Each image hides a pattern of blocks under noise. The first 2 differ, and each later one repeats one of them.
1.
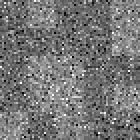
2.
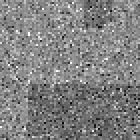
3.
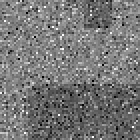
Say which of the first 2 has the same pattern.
2
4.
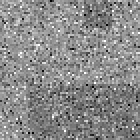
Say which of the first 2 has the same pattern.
2
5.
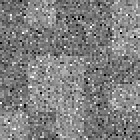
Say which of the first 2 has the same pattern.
1
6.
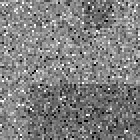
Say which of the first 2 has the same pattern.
2
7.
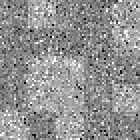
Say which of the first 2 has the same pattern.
1
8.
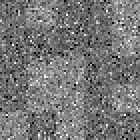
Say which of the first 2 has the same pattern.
1
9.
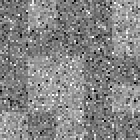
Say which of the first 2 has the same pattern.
1
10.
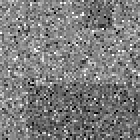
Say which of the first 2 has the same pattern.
2
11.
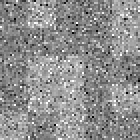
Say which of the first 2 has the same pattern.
1
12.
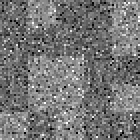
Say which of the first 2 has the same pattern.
1
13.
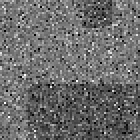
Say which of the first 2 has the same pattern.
2
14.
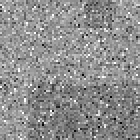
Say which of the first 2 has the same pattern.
2
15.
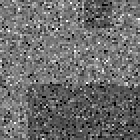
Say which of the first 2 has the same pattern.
2
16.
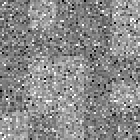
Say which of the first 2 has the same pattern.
1
